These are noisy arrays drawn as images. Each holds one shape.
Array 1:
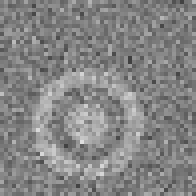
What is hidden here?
light bullseye
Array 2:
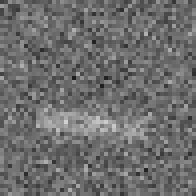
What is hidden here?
light bar
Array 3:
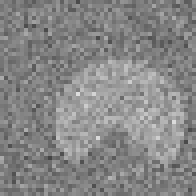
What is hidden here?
light disc with a wedge cut out
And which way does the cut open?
down
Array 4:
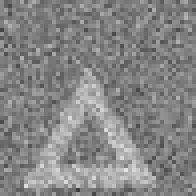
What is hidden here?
light triangle frame
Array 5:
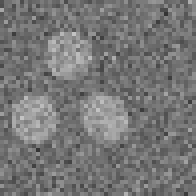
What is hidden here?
light three dots
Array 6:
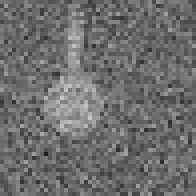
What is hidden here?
light lollipop
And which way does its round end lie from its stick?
down
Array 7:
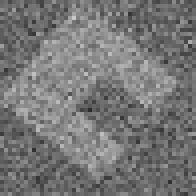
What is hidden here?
light square with a notch
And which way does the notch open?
down and right
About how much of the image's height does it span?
nearly all
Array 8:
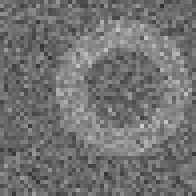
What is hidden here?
light ring
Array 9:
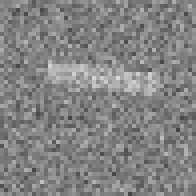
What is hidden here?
light bar
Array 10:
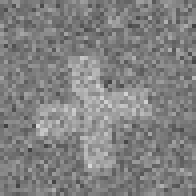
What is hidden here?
light cross
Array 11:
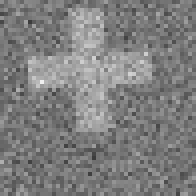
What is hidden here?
light cross
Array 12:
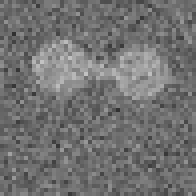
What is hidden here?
light dumbbell
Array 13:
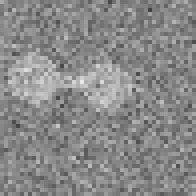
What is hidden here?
light dumbbell
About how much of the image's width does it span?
two thirds
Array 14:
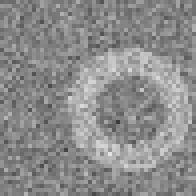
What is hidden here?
light ring
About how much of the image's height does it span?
two thirds
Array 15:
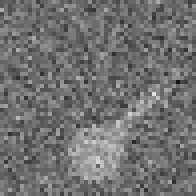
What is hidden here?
light lollipop
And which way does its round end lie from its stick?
down and left
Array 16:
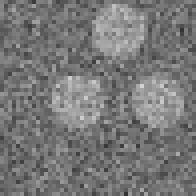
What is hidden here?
light three dots
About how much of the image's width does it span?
two thirds
